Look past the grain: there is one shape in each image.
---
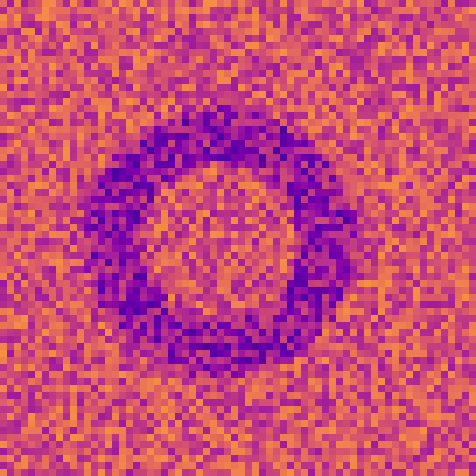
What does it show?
dark ring
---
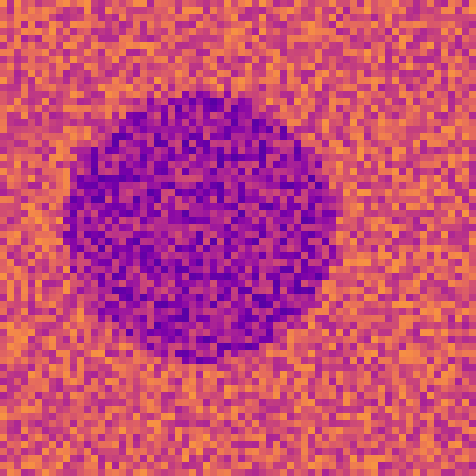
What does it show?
dark disc
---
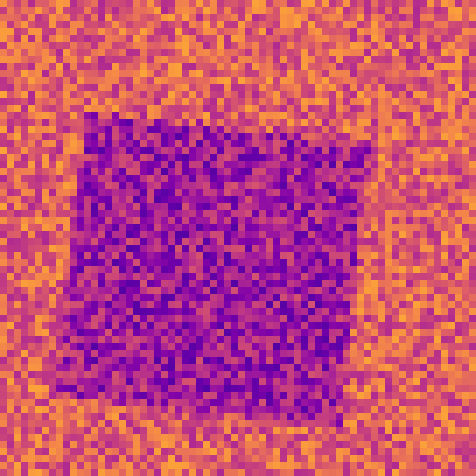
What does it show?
dark square
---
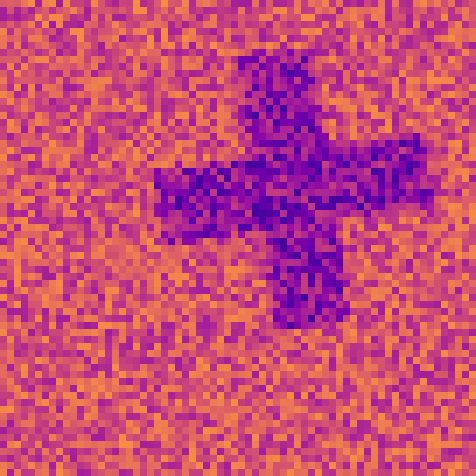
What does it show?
dark cross
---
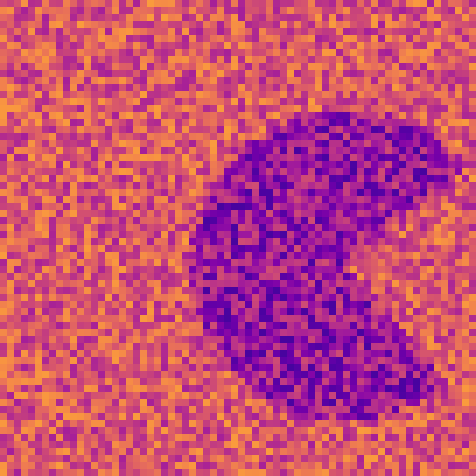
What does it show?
dark disc with a wedge cut out
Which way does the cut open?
right
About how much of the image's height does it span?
two thirds
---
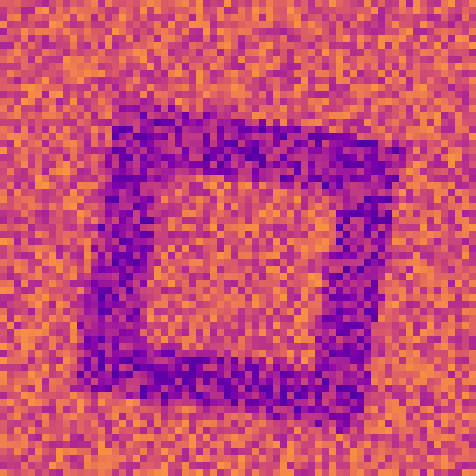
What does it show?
dark square frame
